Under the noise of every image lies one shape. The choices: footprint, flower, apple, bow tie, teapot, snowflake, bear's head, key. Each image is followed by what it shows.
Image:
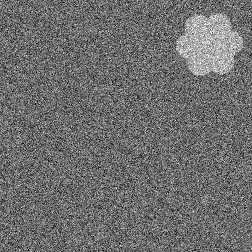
flower
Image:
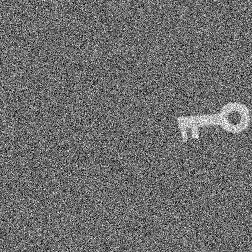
key
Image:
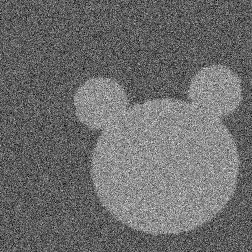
bear's head
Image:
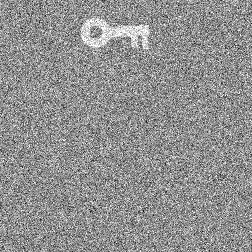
key
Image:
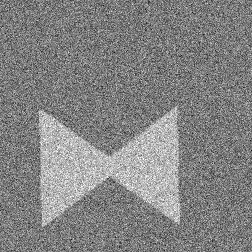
bow tie
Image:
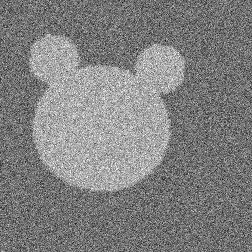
bear's head
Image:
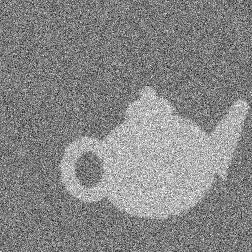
teapot
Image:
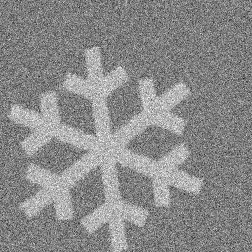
snowflake
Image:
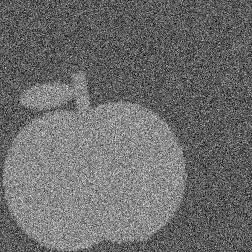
apple
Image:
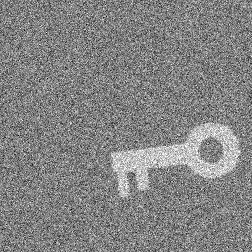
key
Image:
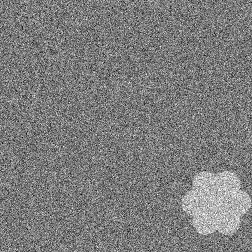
flower
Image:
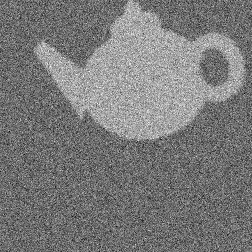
teapot
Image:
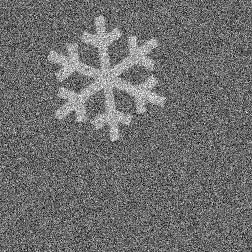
snowflake
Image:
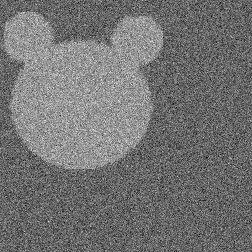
bear's head
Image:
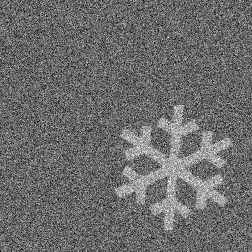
snowflake
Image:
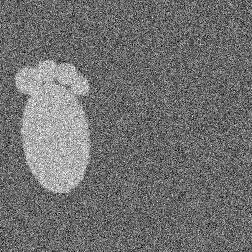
footprint
